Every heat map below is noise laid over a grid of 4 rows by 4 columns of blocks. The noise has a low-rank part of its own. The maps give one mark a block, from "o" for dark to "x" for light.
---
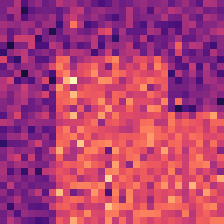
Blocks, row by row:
o o o o
o x x o
o x x x
o x x x
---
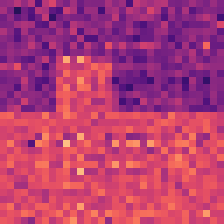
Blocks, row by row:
o o o o
o x o o
x x x x
x x x x
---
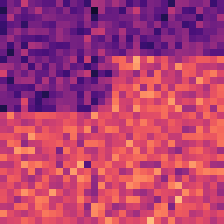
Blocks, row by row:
o o o o
o o x x
x x x x
x x x x
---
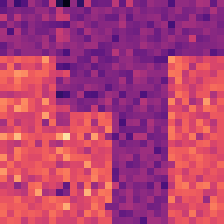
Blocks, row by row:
o o o o
x o o x
x x o x
x x o x
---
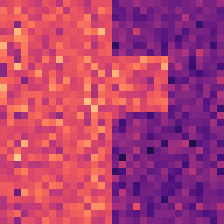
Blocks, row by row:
x x o o
x x x o
x x o o
x x o o
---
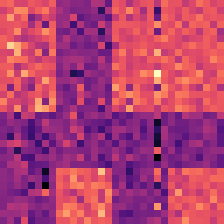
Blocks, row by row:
x o x x
x o x x
o o o o
o x o x
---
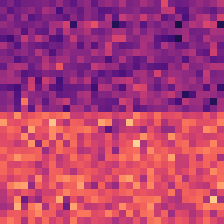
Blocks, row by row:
o o o o
o o o o
x x x x
x x x x
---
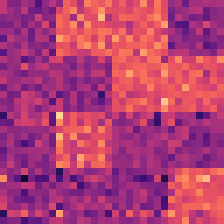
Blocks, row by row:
o x x o
o o x x
o x o o
o o o x
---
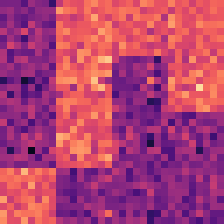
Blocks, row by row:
o x x x
o x o x
o x o o
x o o o
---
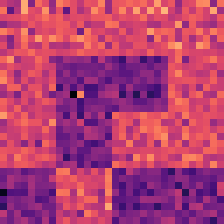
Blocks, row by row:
x x x x
x o o x
x o x x
o x o o
